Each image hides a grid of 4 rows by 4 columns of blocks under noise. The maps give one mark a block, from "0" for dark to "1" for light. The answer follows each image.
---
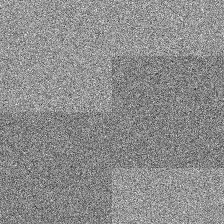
1 1 1 1
1 1 0 0
0 0 0 0
0 0 1 1
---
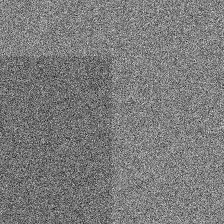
1 1 1 1
0 0 1 1
0 0 1 1
0 0 1 1
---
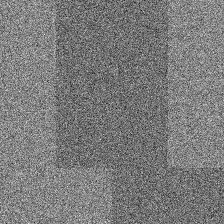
1 0 0 1
1 0 0 1
1 0 0 1
1 1 0 0
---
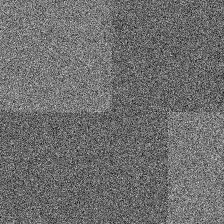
1 1 0 0
1 1 0 0
0 0 0 1
0 0 0 1
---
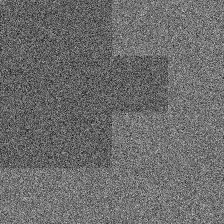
0 0 1 1
0 0 0 1
0 0 1 1
1 1 1 1
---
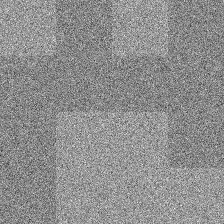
1 0 1 0
0 0 0 0
0 1 1 0
0 1 1 1
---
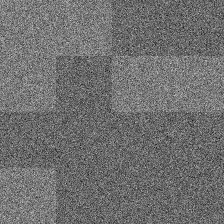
1 1 0 0
1 0 1 1
0 0 0 0
1 0 0 0
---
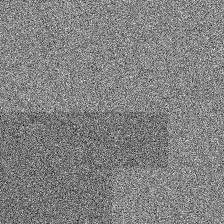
1 1 1 1
1 1 1 1
0 0 0 1
0 0 1 1
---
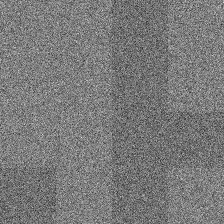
1 1 0 1
1 1 0 1
1 1 0 0
0 1 0 1
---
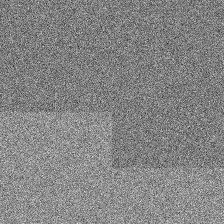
0 0 0 0
0 0 0 0
1 1 0 0
1 1 1 1
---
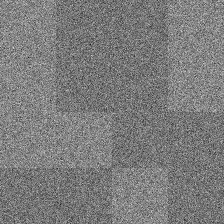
1 0 0 1
1 0 0 1
1 1 0 0
0 0 1 0
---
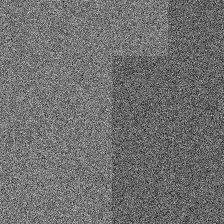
1 1 1 0
1 1 0 0
1 1 0 0
1 1 0 0
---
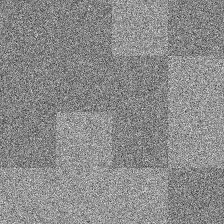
0 0 1 0
0 0 0 1
0 1 0 1
1 1 1 0
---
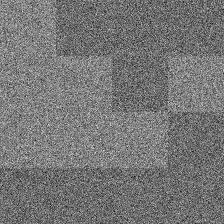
1 0 0 0
1 1 0 1
1 1 1 0
0 0 0 0
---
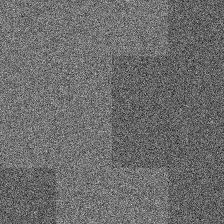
1 1 1 0
1 1 0 0
1 1 0 0
0 1 1 0
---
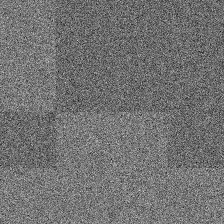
1 0 0 0
1 0 0 0
0 1 1 0
1 1 1 1
